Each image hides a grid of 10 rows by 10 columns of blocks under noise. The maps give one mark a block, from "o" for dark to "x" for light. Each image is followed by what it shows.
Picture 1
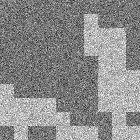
oooooooooo
ooooooxooo
ooooooxxxo
ooooooxxxo
oooooooxxo
oooooooxxx
xooooooxxx
xxxxoooxxx
xxxxxoooxo
oxooxxxoxx
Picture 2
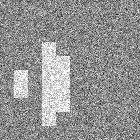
oooooooooo
oooooooooo
oooooooooo
oooxoooooo
oooxxooooo
oxoxxooooo
oxoxxooooo
oooxxooooo
oooxoooooo
oooooooooo
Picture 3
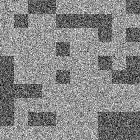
xxooxxxxxo
xoxxooooxx
xxxxxxxoxo
xxxxoxxxxx
oxxxxxxoxo
oxxxoxxxoo
oooxxxxxxx
oxxxxxxxxx
oxooxxxooo
xxxxxxxooo
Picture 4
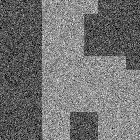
oooxxxxooo
oooxxxoooo
oooxxxoooo
oooxxxoooo
oooxxxxxxo
oooxxxxxxx
oooxxxxxxx
oooxxxxxxx
oooxxooxxx
oooxxooxxx
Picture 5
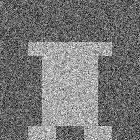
oooooooooo
oooooooooo
oooooooooo
ooxxxxxxoo
oooxxxxooo
oooxxxxooo
oooxxxxooo
oooxxxxooo
oooxxxxooo
ooxxooxxoo
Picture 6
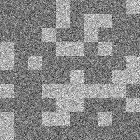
ooooxoooox
ooooxoxxoo
oooxooxooo
xoooxxoxoo
xoxoooooox
oooooxooxx
xooxxxxxxo
ooooxxooox
xooxxooxoo
xooooooooo
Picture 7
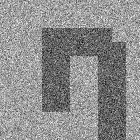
xxxxxxxxxx
xxxxxxxxxx
xxxoooooxx
xxxoooooox
xxxooxxoox
xxxooxxoox
xxxooxxoox
xxxooxxoox
xxxxxxxoox
xxxxxxxoox
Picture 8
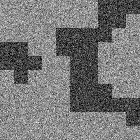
xxxxxxxooo
xxxxxxxoox
xxxxooooxx
ooxxoooxxx
oooxxooxxx
xoxxxooxxx
xxxxxoooxx
xxxxxooooo
xxxxxxxxxo
xxxxxxxxxx
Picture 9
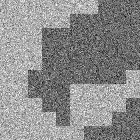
xxxxxxxooo
xxxxxooooo
xxxooooooo
xxxooooooo
xxxooooooo
xxooooooox
xxoooxxxxx
xxxooxxxxo
xxxxoxxxoo
xxxxxxoooo
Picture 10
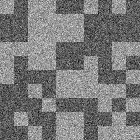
xoxxooxoxo
ooxxxxoooo
ooxxxxoooo
xxxxooooxx
xoxxooxoxo
xoooxxxoox
ooxoxxxxxo
oooxoooxox
oxooxxooxo
ooxoxxoxxx
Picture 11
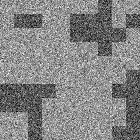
xxxxxxxoxx
xooxxoooxo
xxxxxoooox
xxxxxxxoxx
xxxxxxxxxx
xxxxxxxxxo
ooooxxxxoo
oooxxxxxxo
xxoxxxxxxo
xxoxxxxxoo
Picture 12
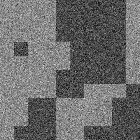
xxxxooooox
xxxxooooox
xxxxooooox
xoxxxoooox
xxxxxoooox
xxxxooooox
xxxxooxxxo
xxooxxxxoo
xxooxxxxoo
xoooxxoooo
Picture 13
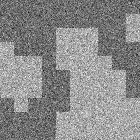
oooooooooo
ooooooooox
ooooxxxoox
xoooxxxooo
xxxoxxxxoo
xxxooxxxxo
xxxooxxxxo
oxoooxxxxx
ooooxxxxxx
ooooxxxxxx
